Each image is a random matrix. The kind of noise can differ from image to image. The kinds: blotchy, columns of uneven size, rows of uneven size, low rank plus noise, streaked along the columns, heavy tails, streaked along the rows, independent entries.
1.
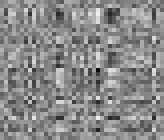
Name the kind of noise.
low rank plus noise
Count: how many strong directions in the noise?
one
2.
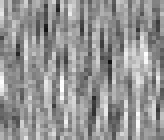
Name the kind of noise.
streaked along the columns
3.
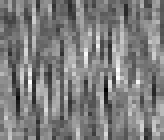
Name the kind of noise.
streaked along the columns
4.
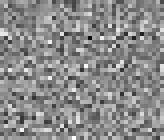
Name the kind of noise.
low rank plus noise
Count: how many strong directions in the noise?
five to eight
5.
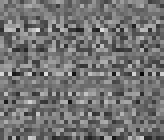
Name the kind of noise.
rows of uneven size
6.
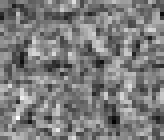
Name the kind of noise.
blotchy
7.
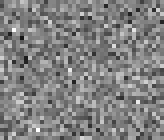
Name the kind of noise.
independent entries
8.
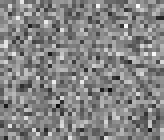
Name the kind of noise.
independent entries
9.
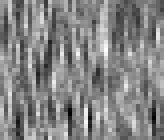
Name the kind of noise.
streaked along the columns
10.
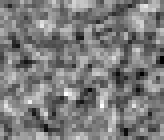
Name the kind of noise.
blotchy
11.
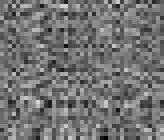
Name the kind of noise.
low rank plus noise
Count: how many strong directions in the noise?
two
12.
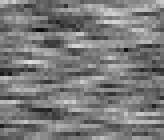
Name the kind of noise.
streaked along the rows
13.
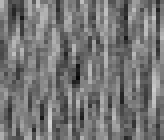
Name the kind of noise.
streaked along the columns
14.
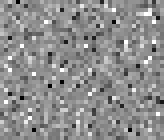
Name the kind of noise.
heavy tails
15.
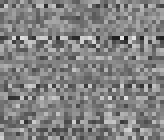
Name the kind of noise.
rows of uneven size
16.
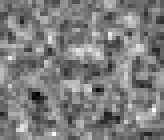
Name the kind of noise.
blotchy
